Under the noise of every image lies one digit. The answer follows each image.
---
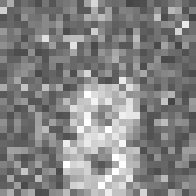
8
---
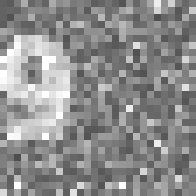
9
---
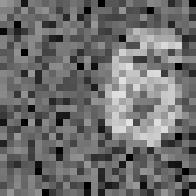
6
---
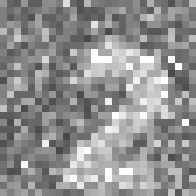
2
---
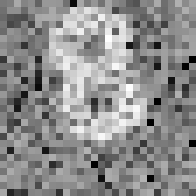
8
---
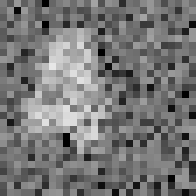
4
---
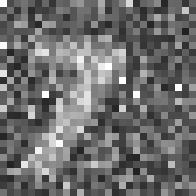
7
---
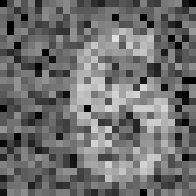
6
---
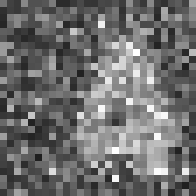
4
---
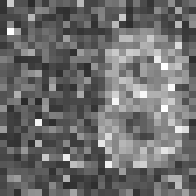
8
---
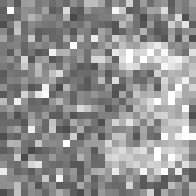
3
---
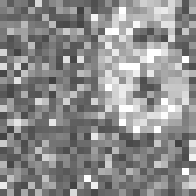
6
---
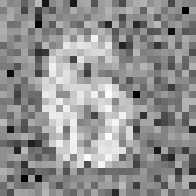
6
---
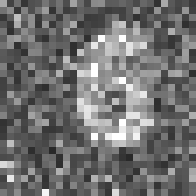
6
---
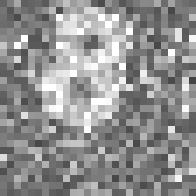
8
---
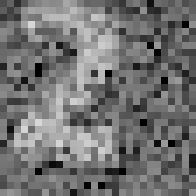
2
